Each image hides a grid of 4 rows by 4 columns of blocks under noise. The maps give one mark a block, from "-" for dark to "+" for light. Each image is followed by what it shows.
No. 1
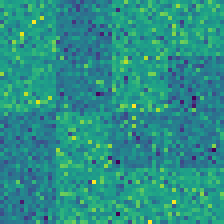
+ - + +
+ - + -
- + - -
- + + +
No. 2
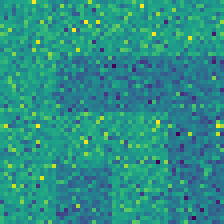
+ + + +
+ - - -
+ + + -
+ - + -
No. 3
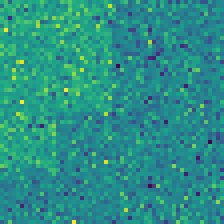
+ + - -
+ + - -
+ - - -
- - - -
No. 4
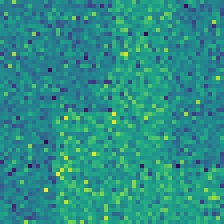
- - + -
- - + -
- + + -
- + + +
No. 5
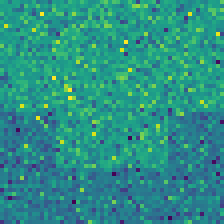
+ + + +
+ + + +
- + + -
- - - -
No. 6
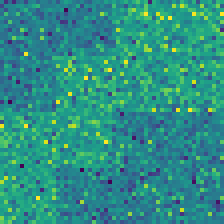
- - + +
- + + +
+ + - -
+ - - -
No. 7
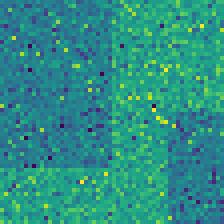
- - + +
- - + +
- - + -
+ + + -
